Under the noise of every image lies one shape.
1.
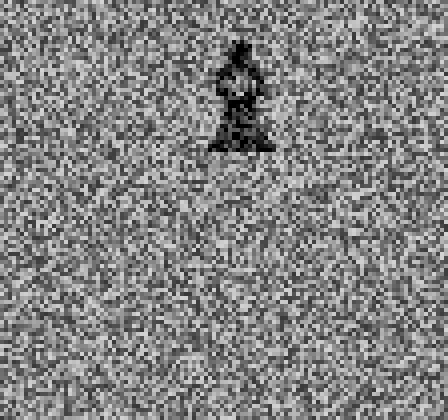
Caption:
dark chess bishop, top middle
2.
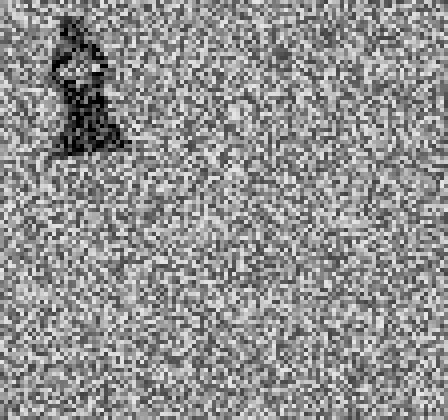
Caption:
dark chess bishop, top left
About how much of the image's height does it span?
a third
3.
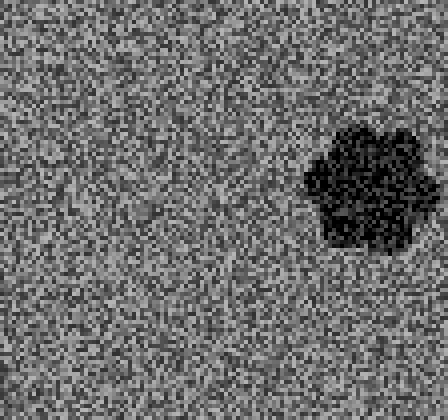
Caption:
dark flower, middle right
